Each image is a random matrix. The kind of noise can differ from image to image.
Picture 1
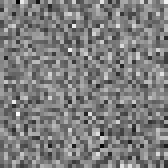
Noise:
low rank plus noise
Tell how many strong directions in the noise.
three or four
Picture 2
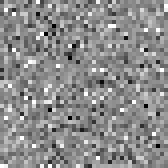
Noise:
heavy tails
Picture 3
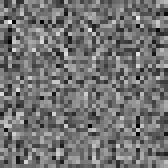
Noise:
low rank plus noise
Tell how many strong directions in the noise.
three or four
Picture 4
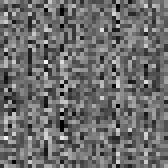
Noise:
columns of uneven size
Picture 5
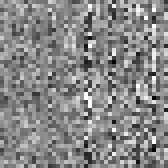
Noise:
columns of uneven size
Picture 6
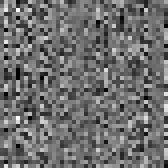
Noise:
columns of uneven size
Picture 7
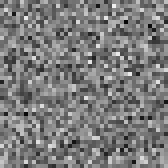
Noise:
independent entries
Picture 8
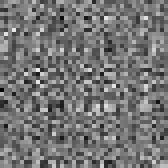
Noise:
low rank plus noise
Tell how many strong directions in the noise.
one
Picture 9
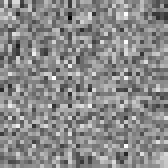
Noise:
low rank plus noise
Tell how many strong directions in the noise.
three or four
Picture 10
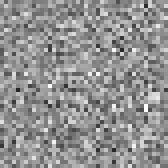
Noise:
low rank plus noise
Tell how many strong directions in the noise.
five to eight
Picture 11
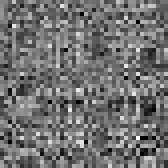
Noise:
low rank plus noise
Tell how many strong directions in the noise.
two
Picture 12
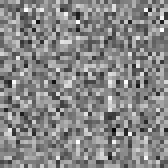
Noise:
low rank plus noise
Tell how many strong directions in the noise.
three or four
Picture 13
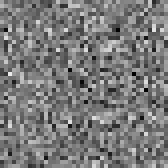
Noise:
low rank plus noise
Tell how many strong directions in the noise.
five to eight
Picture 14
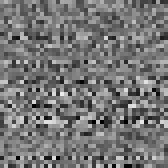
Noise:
rows of uneven size
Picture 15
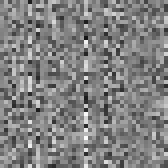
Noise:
columns of uneven size
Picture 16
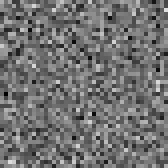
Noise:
independent entries
